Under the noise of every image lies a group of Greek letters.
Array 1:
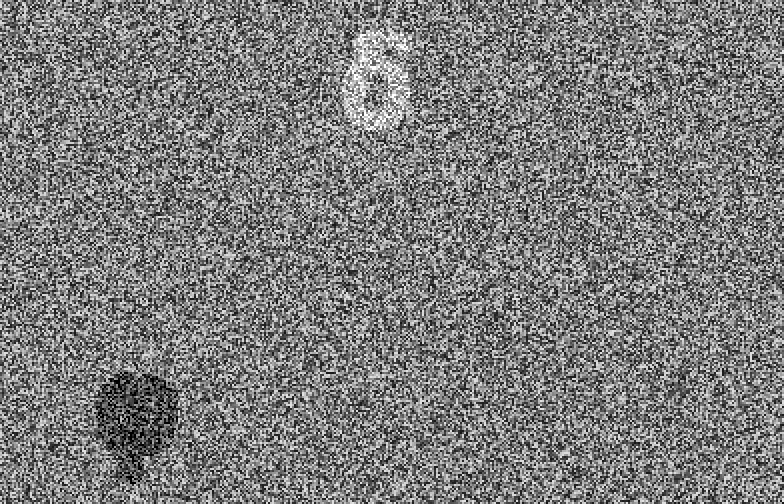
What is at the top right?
nothing
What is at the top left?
nothing
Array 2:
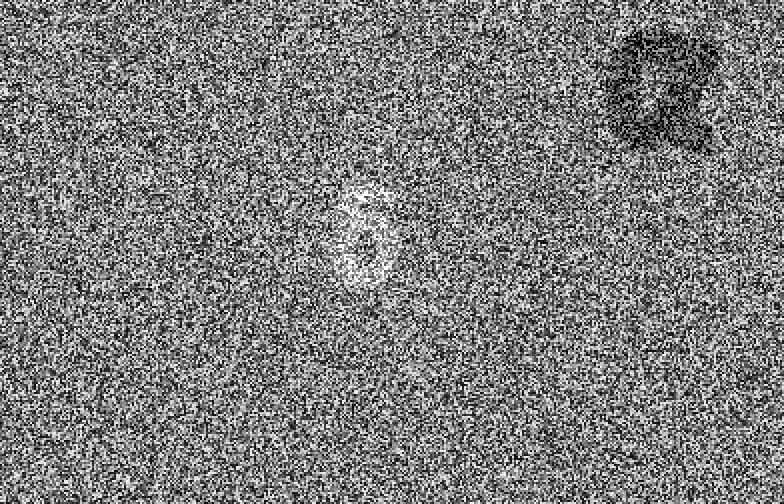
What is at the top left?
nothing
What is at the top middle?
nothing
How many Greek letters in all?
2
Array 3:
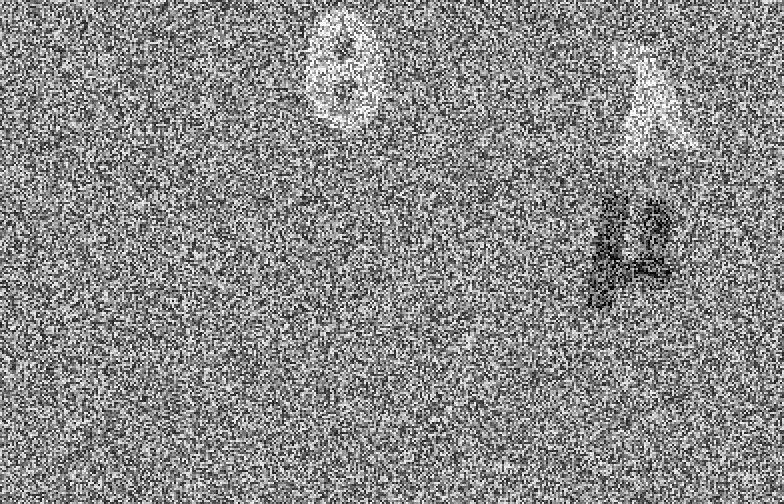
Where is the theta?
top middle
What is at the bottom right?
nothing
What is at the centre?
nothing
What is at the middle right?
mu
